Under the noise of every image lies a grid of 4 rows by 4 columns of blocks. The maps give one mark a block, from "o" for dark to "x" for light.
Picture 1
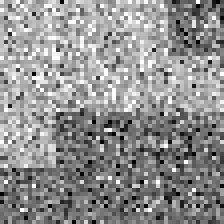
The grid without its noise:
xxxo
xxxx
xooo
oooo
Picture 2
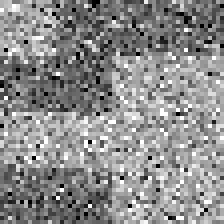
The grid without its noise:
xooo
ooxx
xxxx
ooxx
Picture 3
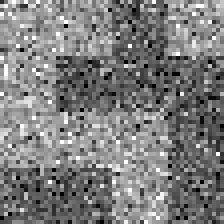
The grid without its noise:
xxox
xooo
xxxo
ooxo
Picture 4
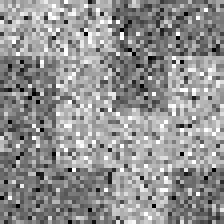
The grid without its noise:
xxoo
oxox
oxxx
ooxo
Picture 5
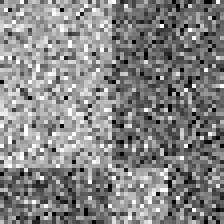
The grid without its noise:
xxoo
xxoo
xxoo
ooxo
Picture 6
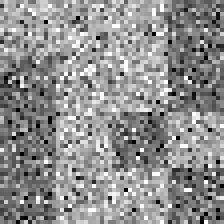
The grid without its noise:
xxxo
oxxo
oxox
oxxo
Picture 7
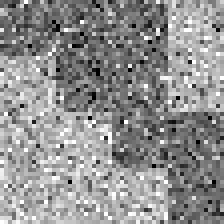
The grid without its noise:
ooox
xoox
xxoo
xxxo
